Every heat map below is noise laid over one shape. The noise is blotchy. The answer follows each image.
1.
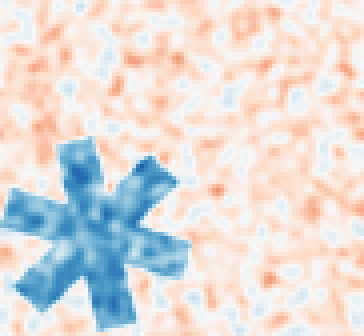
asterisk
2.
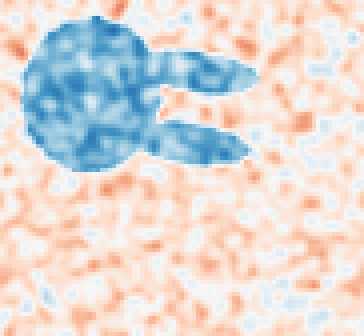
rabbit's head
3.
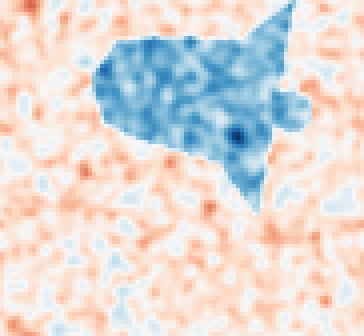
bell
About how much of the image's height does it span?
two thirds
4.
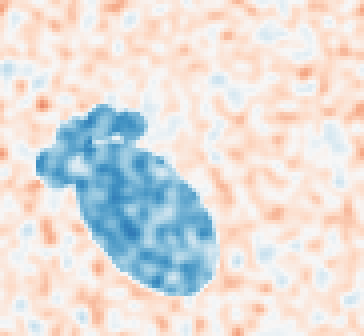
footprint
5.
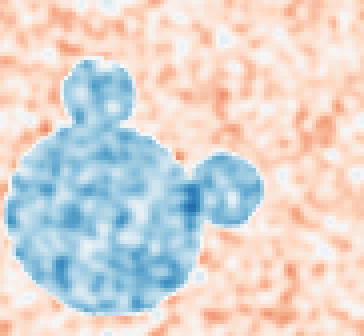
bear's head
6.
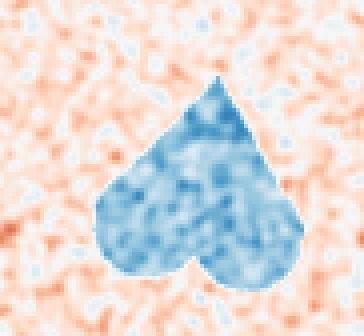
heart
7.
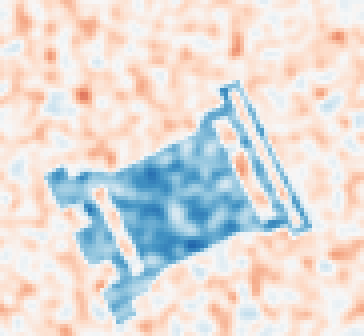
chess rook
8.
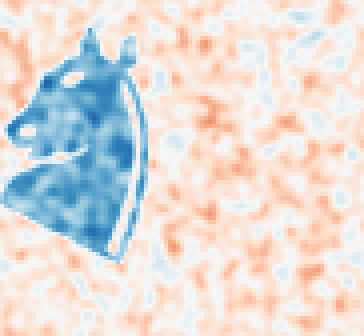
chess knight
